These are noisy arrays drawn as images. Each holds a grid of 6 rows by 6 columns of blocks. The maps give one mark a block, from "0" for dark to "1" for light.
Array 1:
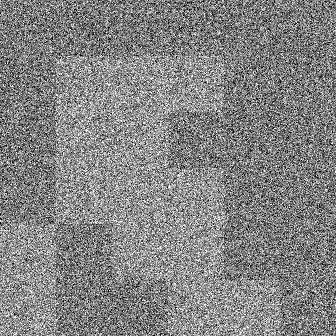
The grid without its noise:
0 0 0 0 0 0
0 1 1 1 0 0
0 1 1 0 0 0
0 1 1 1 0 0
1 0 1 1 0 0
1 0 0 1 1 0
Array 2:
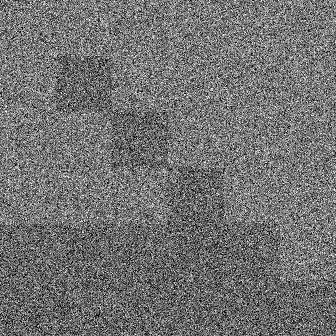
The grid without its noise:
1 1 1 1 1 1
1 0 1 1 1 1
1 1 0 1 1 1
1 1 1 0 1 1
0 0 0 0 0 1
0 0 0 0 0 0
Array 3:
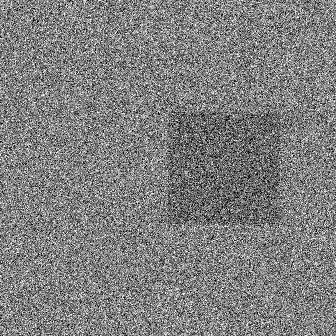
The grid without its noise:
1 1 1 1 1 1
1 1 1 1 1 1
1 1 1 0 0 1
1 1 1 0 0 1
1 1 1 1 1 1
1 1 1 1 1 1
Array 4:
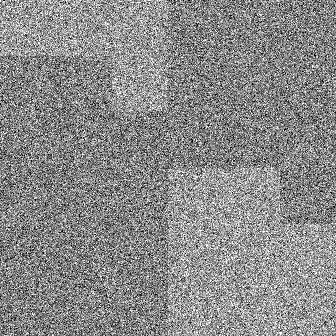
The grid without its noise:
1 1 1 0 0 0
0 0 1 0 0 0
0 0 0 0 0 0
0 0 0 1 1 0
0 0 0 1 1 1
0 0 0 1 1 1
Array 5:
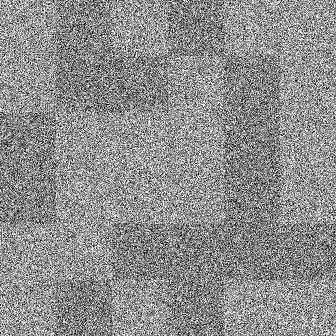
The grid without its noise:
1 0 1 0 1 1
1 0 0 1 0 1
0 1 1 1 0 1
0 1 1 1 0 1
1 1 0 0 0 0
1 0 1 0 1 1
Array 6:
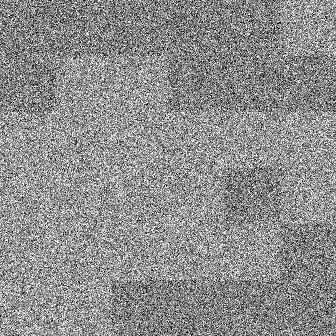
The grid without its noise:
0 0 0 0 0 1
0 1 1 0 0 0
1 1 1 1 1 1
1 1 1 1 0 1
1 1 1 1 1 0
1 1 0 0 0 0
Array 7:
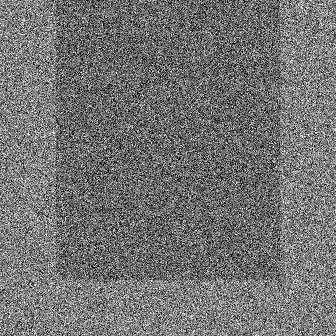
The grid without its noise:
1 0 0 0 0 1
1 0 0 0 0 1
1 0 0 0 0 1
1 0 0 0 0 1
1 0 0 0 0 1
1 1 1 1 1 1
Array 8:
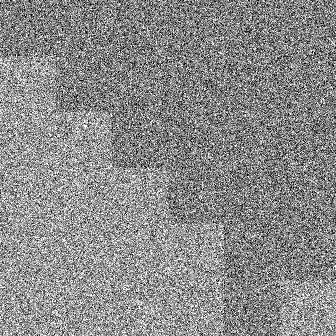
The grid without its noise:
0 0 0 0 0 0
1 0 0 0 0 0
1 1 0 0 0 0
1 1 1 0 0 0
1 1 1 1 0 0
1 1 1 1 0 1
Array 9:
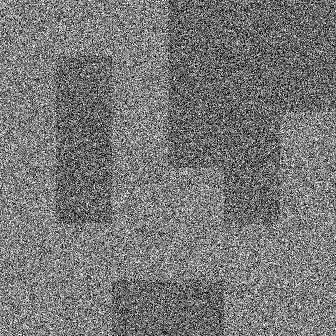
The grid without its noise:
1 1 1 0 0 0
1 0 1 0 0 0
1 0 1 0 0 1
1 0 1 1 0 1
1 1 1 1 1 1
1 1 0 0 1 1
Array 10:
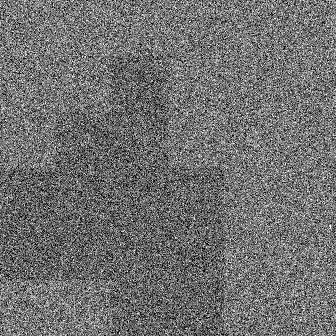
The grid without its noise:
1 1 1 1 1 1
1 1 0 1 1 1
1 0 0 1 1 1
0 0 0 0 1 1
0 0 0 0 1 1
1 1 0 0 1 1
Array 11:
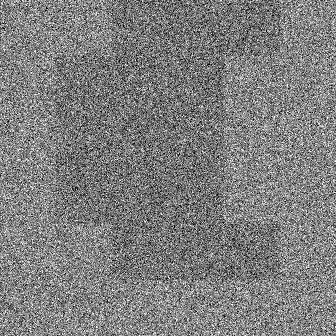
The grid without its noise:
1 1 0 0 0 1
1 0 0 0 1 1
1 0 0 0 1 1
1 0 0 0 1 1
1 1 0 0 0 1
1 1 1 1 1 1
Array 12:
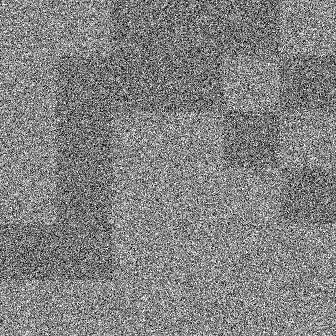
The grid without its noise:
1 1 0 0 0 1
1 0 0 0 1 0
1 0 1 1 0 1
1 0 1 1 1 0
0 0 1 1 1 1
1 1 1 1 1 1
